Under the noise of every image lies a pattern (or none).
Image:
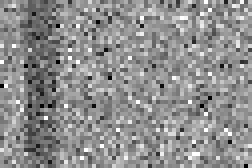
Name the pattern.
one vertical stripe
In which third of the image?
left
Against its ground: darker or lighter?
darker
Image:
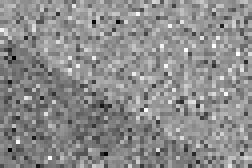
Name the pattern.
a sharp edge
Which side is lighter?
top right
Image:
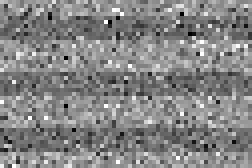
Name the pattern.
horizontal stripes
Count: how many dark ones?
3
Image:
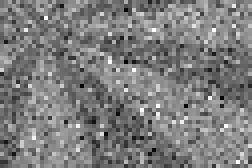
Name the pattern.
spokes from one point
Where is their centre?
top left
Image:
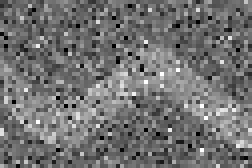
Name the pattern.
a wavy band
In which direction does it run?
left to right
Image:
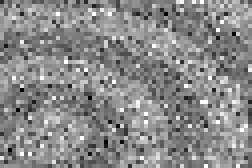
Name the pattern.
rings round one point
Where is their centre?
bottom left
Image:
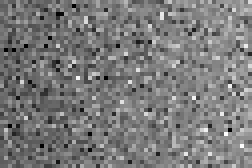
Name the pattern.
a smooth slope
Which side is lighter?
right
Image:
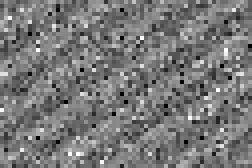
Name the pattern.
diagonal stripes
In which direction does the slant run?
bottom left to top right
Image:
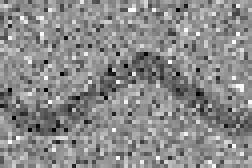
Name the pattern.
a wavy band
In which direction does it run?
left to right
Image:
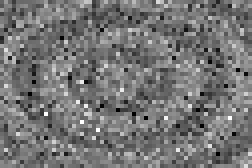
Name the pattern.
rings round one point
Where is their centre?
centre
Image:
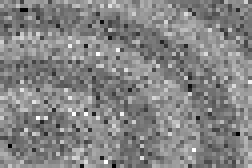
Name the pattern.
rings round one point
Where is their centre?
bottom left
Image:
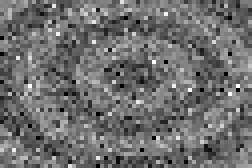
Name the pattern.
rings round one point
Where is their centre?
centre
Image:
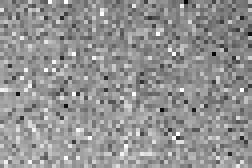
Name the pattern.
a smooth slope
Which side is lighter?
bottom left
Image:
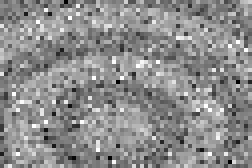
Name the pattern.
rings round one point
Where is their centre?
bottom middle
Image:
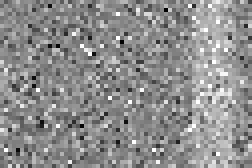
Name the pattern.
one vertical stripe
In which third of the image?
right
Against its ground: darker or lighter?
lighter
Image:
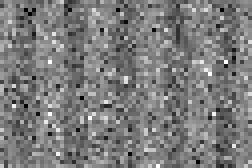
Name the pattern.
vertical stripes
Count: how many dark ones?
5
